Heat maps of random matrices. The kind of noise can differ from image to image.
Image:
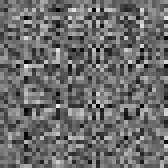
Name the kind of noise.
low rank plus noise
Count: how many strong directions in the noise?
two
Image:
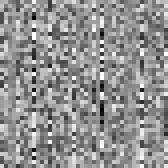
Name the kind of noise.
columns of uneven size
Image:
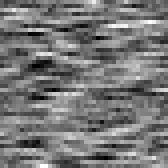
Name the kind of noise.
streaked along the rows
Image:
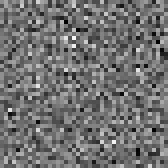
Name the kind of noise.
low rank plus noise
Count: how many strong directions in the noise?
five to eight
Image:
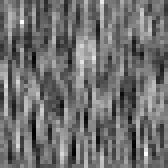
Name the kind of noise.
streaked along the columns
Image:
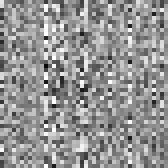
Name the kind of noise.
columns of uneven size
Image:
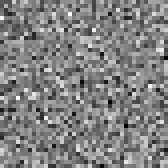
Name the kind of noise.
independent entries
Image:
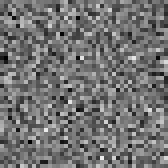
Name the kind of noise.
low rank plus noise
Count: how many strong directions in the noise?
five to eight
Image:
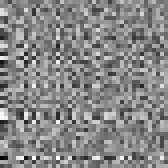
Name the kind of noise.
low rank plus noise
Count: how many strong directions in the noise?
one
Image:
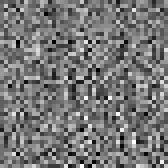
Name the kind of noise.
low rank plus noise
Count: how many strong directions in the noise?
three or four
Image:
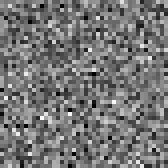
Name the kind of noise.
independent entries
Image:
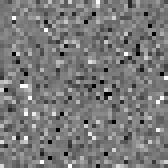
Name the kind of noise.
heavy tails
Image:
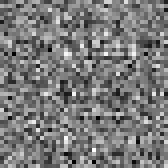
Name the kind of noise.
low rank plus noise
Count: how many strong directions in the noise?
five to eight
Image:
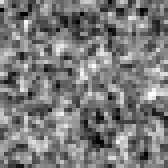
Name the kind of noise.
blotchy
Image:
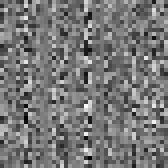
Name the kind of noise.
columns of uneven size
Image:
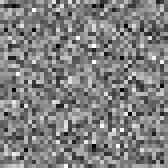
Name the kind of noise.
low rank plus noise
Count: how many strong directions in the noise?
five to eight
